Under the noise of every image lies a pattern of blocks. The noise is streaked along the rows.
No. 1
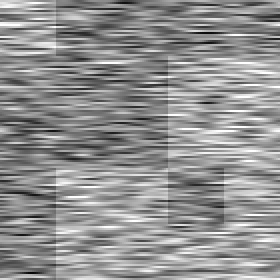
mirrored about the diagonal from the top left
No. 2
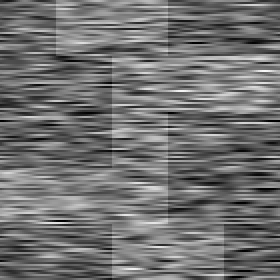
the same after a half turn
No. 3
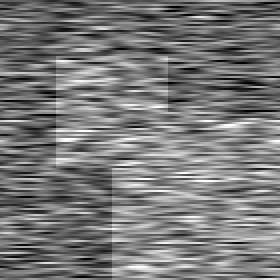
mirrored about the diagonal from the top left
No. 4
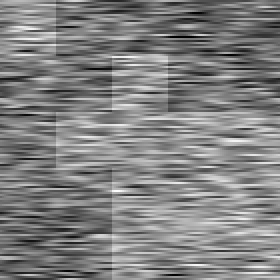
mirrored about the diagonal from the top left
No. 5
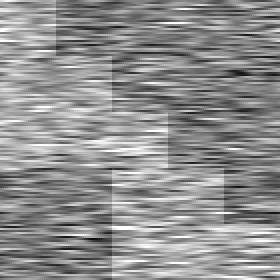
mirrored about the diagonal from the bottom left
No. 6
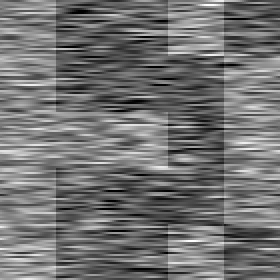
top and bottom mirror each other
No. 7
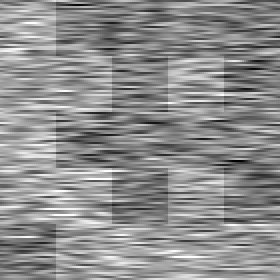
mirrored about the diagonal from the bottom left
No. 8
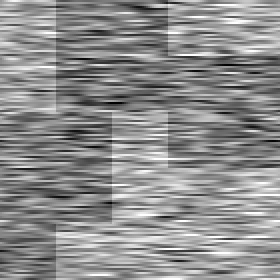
no symmetry
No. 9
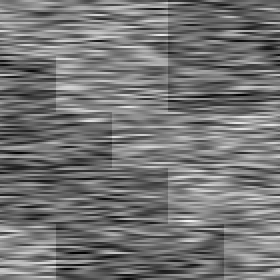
mirrored about the diagonal from the bottom left
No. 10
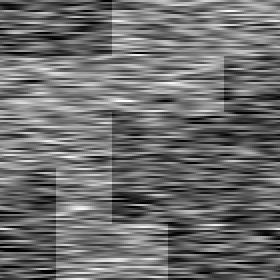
no symmetry
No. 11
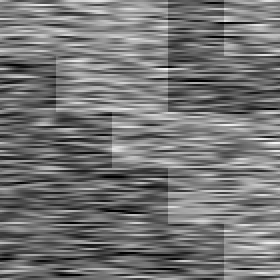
mirrored about the diagonal from the bottom left
